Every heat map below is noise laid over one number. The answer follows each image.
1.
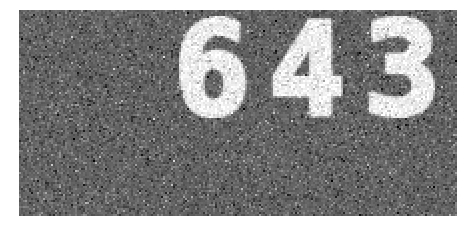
643
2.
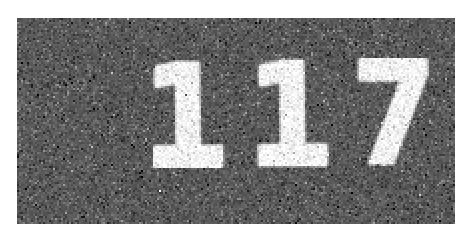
117
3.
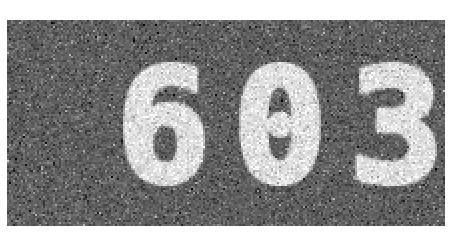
603
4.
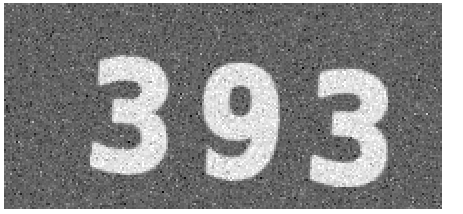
393
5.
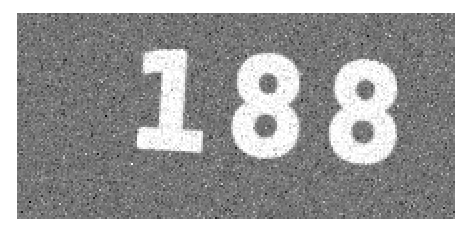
188
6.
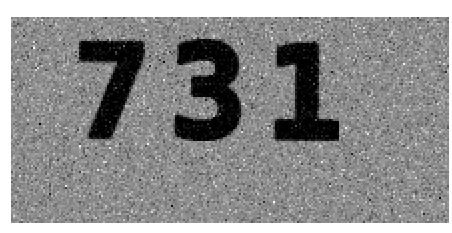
731
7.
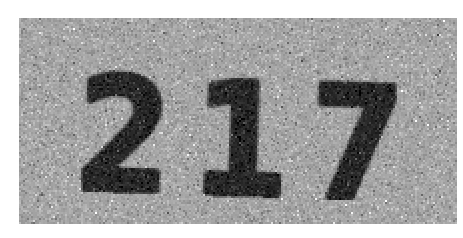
217
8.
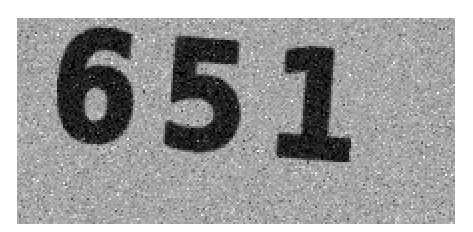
651
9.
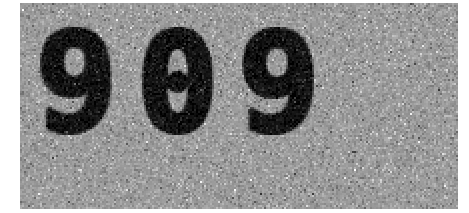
909
